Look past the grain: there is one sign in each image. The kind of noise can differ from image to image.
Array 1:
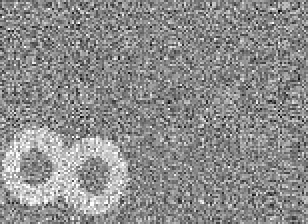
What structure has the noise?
low rank plus noise
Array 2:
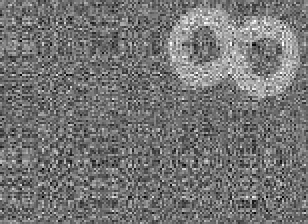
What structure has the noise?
low rank plus noise
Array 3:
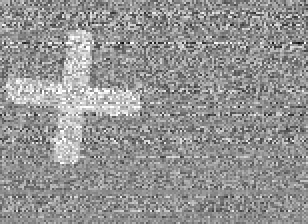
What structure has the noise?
rows of uneven size
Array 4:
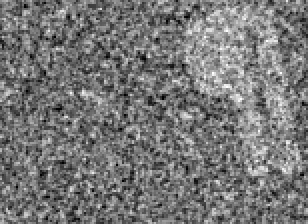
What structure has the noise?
blotchy
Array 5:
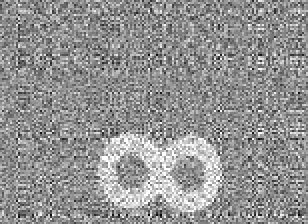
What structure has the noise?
low rank plus noise
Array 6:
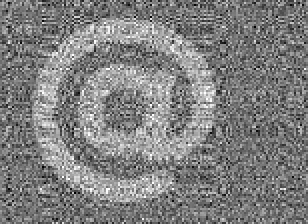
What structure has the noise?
low rank plus noise
